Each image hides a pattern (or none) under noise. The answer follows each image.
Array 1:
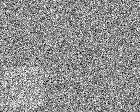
one block
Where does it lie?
bottom left
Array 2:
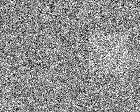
one block
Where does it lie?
middle right
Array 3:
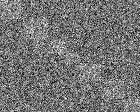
blocks along the diagonal
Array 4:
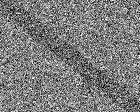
a diagonal band
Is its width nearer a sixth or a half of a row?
a sixth
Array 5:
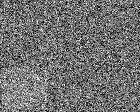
one block
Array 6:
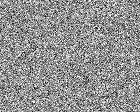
only noise
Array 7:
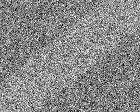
a diagonal band
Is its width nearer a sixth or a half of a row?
a half
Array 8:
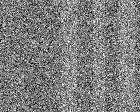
bands of columns
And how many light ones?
3
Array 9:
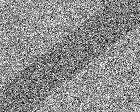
a diagonal band
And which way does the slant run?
bottom left to top right
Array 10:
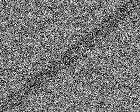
a diagonal band
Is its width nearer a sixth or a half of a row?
a sixth
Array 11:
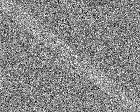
a diagonal band
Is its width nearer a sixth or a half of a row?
a sixth
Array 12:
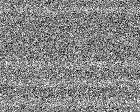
bands of rows
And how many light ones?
4
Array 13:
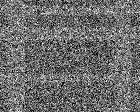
bands of rows crossing bands of columns
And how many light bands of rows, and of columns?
3 and 2
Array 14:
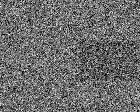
one block
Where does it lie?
middle right
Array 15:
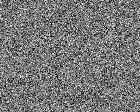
only noise
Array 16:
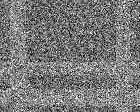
bands of rows crossing bands of columns
